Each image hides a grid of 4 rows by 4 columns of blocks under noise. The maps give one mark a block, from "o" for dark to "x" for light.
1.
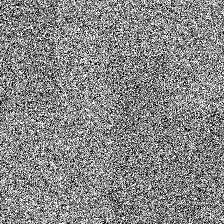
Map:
o x x x
o x o x
x x o o
x x o o
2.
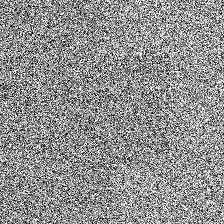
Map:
o o x x
o o o x
o o o x
o o x x
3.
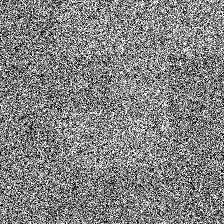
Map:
o x x x
o o x o
o x x o
o o o o
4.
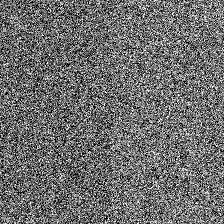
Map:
o o x x
o o x x
o o x x
o o x x
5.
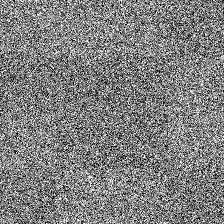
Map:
x x x o
o o o x
x o o x
o x x o
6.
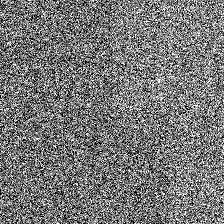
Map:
o o x x
o o x x
o o o x
o o o x
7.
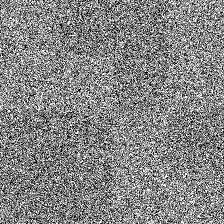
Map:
x o o x
x x o x
o o x o
o o x x
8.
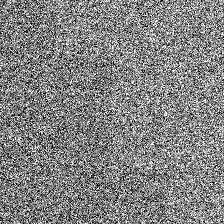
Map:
o x x x
o o x x
o o x x
o o o x
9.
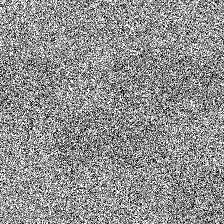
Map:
x x x x
o x o o
x o o x
x x x o
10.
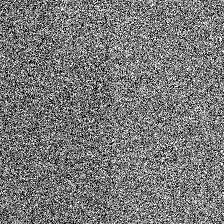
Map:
o x x x
o o x x
o o x x
o o x x
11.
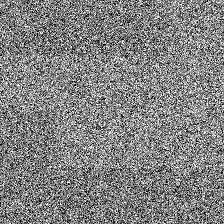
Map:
o o o x
x x x x
o x x x
o o o o
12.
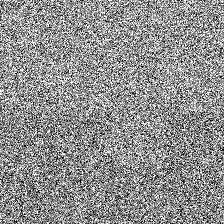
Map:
x x x x
x x x x
o o x o
o o o o
